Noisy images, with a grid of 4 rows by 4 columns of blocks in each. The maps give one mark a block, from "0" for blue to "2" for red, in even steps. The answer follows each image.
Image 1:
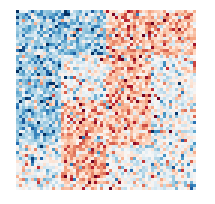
0 0 2 2
0 1 2 1
0 2 2 1
1 2 1 1
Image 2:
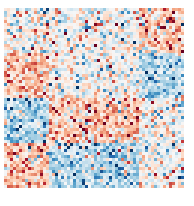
1 1 1 2
2 1 1 0
0 2 2 1
2 0 0 1
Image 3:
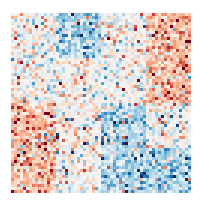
1 0 1 2
1 1 1 2
2 1 0 1
2 1 0 0
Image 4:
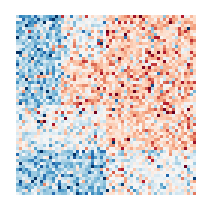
0 1 2 2
0 2 2 2
1 1 2 2
0 0 1 1
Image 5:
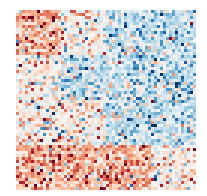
2 1 0 0
1 0 0 0
1 1 0 0
2 2 2 1
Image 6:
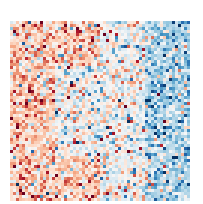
2 2 1 0
2 1 1 0
2 1 1 0
2 2 1 0
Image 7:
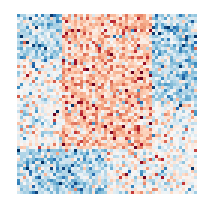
0 2 2 0
1 2 2 0
1 2 2 1
0 0 1 1
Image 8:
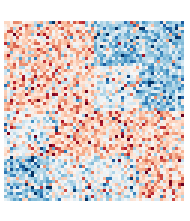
2 2 0 0
2 2 1 0
1 2 2 2
0 1 1 2
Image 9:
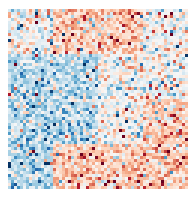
1 2 2 1
0 0 1 1
0 0 1 2
0 2 2 2
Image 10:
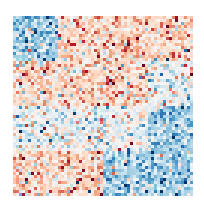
0 2 2 2
2 2 2 1
1 1 1 0
2 2 0 0
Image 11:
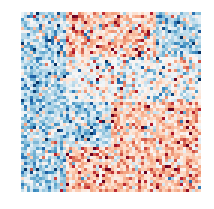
0 2 2 0
0 1 1 1
0 0 2 2
0 2 2 2
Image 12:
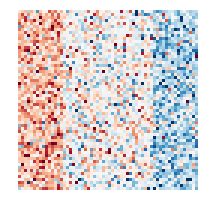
2 1 1 0
2 1 1 0
2 1 1 0
2 1 1 0
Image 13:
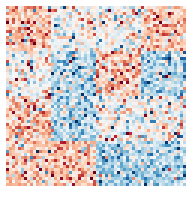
2 1 1 2
1 0 2 0
2 0 1 1
2 2 0 0
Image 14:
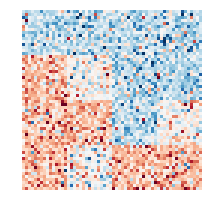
0 0 0 0
2 1 0 0
2 2 0 1
2 1 2 2
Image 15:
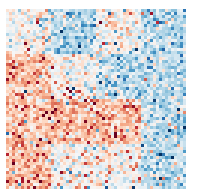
1 0 1 0
2 1 0 0
2 2 2 0
2 1 1 0
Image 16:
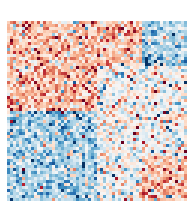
2 2 2 0
2 2 1 1
0 0 1 1
0 0 1 2
